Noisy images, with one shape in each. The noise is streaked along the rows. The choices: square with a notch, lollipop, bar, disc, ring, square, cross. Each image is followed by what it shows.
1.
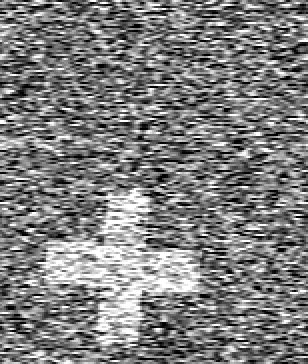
cross
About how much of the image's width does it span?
half
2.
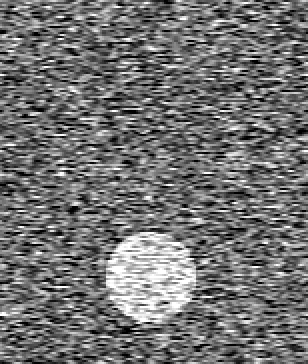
disc
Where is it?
bottom middle
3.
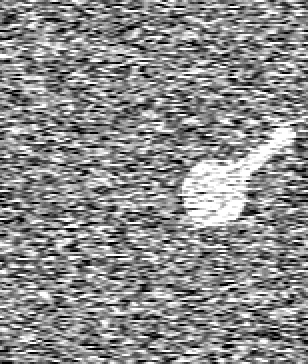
lollipop
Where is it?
middle right
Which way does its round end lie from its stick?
down and left
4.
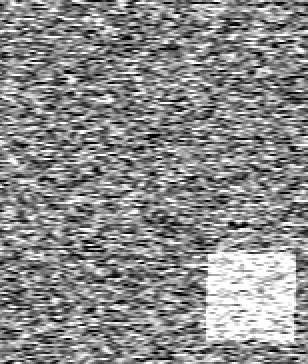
square
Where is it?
bottom right
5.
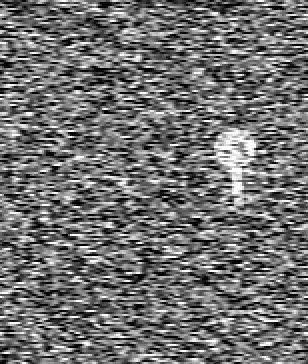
lollipop
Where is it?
middle right
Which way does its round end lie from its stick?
up
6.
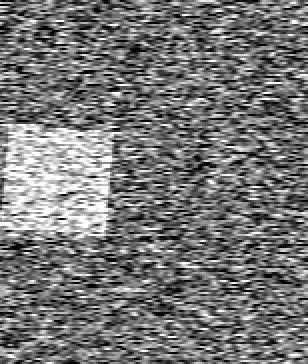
square
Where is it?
middle left
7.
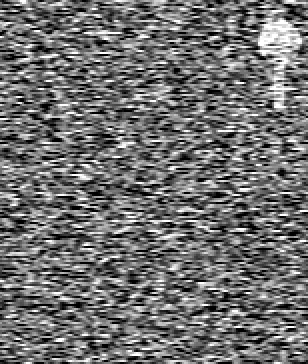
lollipop
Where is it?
top right
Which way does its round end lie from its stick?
up
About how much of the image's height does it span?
a quarter
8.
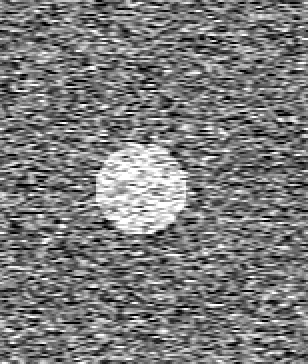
disc
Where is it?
centre
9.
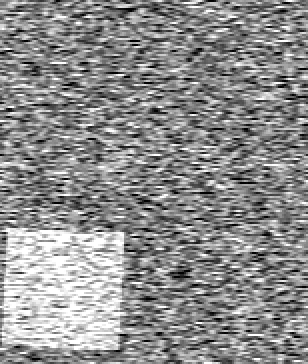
square
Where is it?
bottom left
